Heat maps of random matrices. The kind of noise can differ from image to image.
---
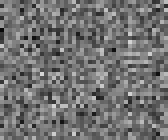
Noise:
low rank plus noise
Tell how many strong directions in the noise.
five to eight
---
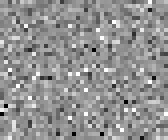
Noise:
heavy tails
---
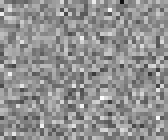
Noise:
low rank plus noise
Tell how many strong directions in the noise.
three or four
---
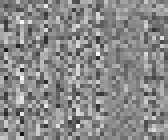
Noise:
columns of uneven size
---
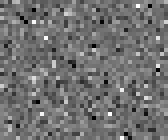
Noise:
heavy tails
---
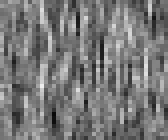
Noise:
streaked along the columns
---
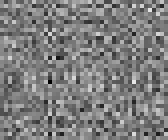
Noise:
low rank plus noise
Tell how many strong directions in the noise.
two
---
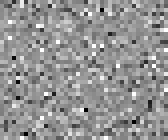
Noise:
heavy tails
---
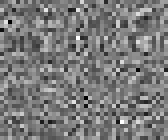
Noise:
low rank plus noise
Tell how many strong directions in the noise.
two
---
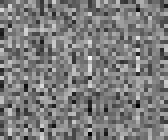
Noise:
columns of uneven size
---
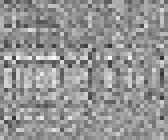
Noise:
low rank plus noise
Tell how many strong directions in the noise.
one
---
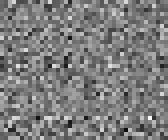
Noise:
low rank plus noise
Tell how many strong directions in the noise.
three or four
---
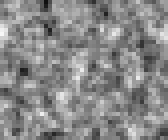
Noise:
blotchy
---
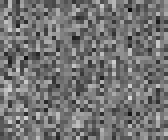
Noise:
columns of uneven size
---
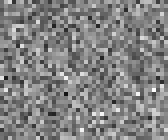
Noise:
independent entries
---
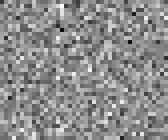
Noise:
independent entries
